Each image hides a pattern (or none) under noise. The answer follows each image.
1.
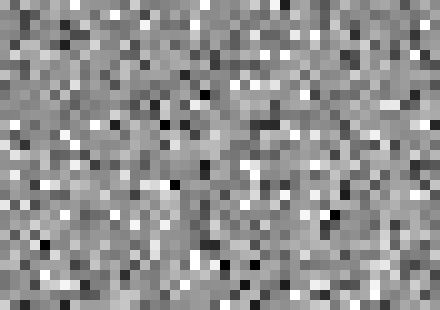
only noise
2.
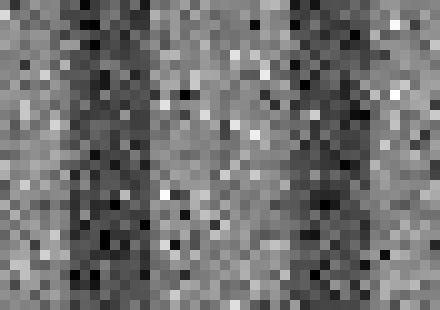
vertical stripes
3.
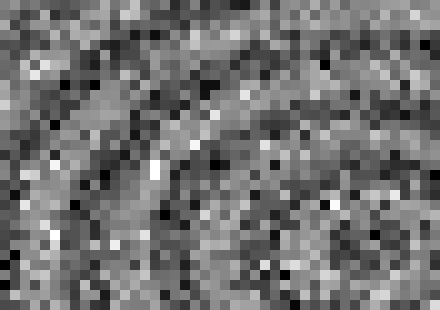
rings round one point
